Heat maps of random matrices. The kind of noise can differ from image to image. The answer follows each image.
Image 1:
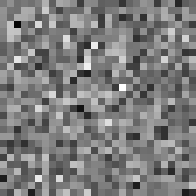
independent entries
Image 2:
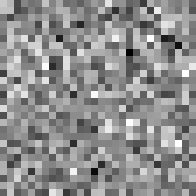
low rank plus noise
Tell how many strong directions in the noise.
five to eight
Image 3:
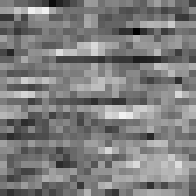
streaked along the rows
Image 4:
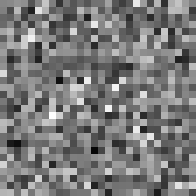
independent entries
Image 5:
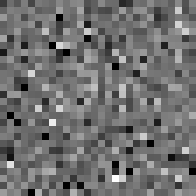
heavy tails
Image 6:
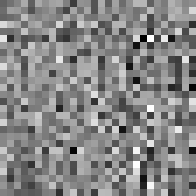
low rank plus noise
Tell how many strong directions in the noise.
three or four
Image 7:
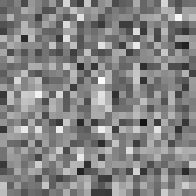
low rank plus noise
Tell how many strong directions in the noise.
two
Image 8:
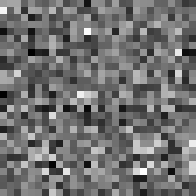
low rank plus noise
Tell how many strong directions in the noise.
three or four
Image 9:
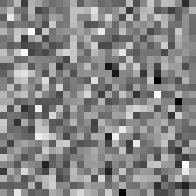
independent entries
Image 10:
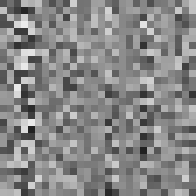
columns of uneven size
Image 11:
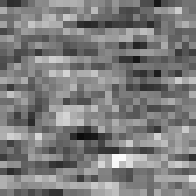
streaked along the rows
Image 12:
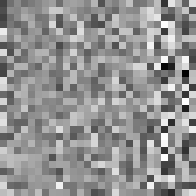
columns of uneven size
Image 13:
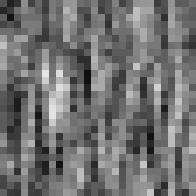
streaked along the columns
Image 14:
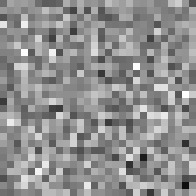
independent entries
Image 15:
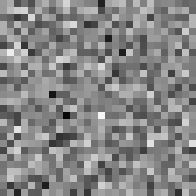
low rank plus noise
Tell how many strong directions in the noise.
five to eight
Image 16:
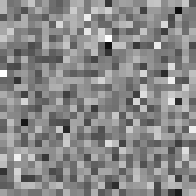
independent entries
